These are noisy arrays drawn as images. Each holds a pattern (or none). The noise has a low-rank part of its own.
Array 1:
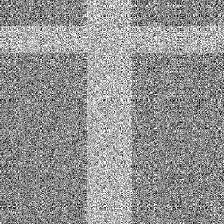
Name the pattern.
bands of rows crossing bands of columns
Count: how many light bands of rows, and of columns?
1 and 1
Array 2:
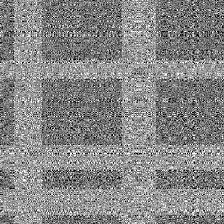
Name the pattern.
bands of rows crossing bands of columns
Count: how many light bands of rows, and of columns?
3 and 2
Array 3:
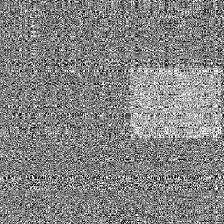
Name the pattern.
one block
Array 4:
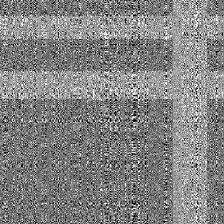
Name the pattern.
bands of rows crossing bands of columns
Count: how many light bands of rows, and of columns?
2 and 1
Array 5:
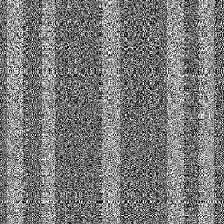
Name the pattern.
bands of columns
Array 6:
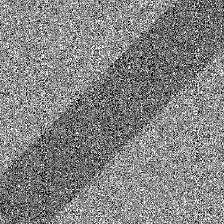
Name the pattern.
a diagonal band
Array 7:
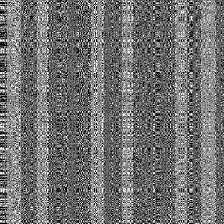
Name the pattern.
bands of columns
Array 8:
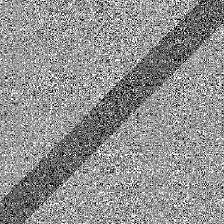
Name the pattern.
a diagonal band
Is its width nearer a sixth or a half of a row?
a sixth
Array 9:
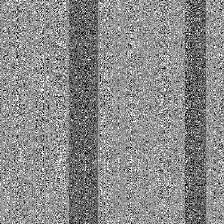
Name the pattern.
bands of columns
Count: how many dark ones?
2
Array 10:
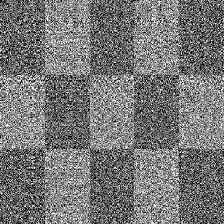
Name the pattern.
a checkerboard
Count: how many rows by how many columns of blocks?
3 by 5
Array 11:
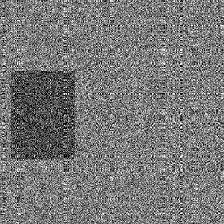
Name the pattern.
one block
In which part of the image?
middle left
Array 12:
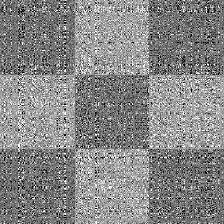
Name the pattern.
a checkerboard
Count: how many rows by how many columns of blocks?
3 by 3
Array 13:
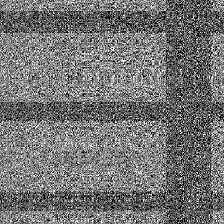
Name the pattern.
bands of rows crossing bands of columns
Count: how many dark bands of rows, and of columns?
3 and 1
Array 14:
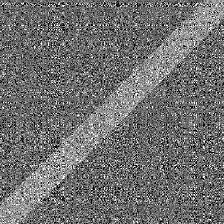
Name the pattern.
a diagonal band
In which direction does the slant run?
bottom left to top right
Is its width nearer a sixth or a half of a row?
a sixth
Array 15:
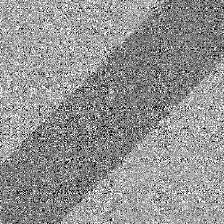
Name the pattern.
a diagonal band
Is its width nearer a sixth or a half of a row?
a half
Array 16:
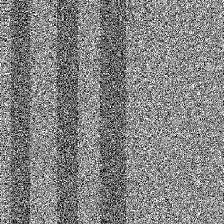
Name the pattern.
bands of columns
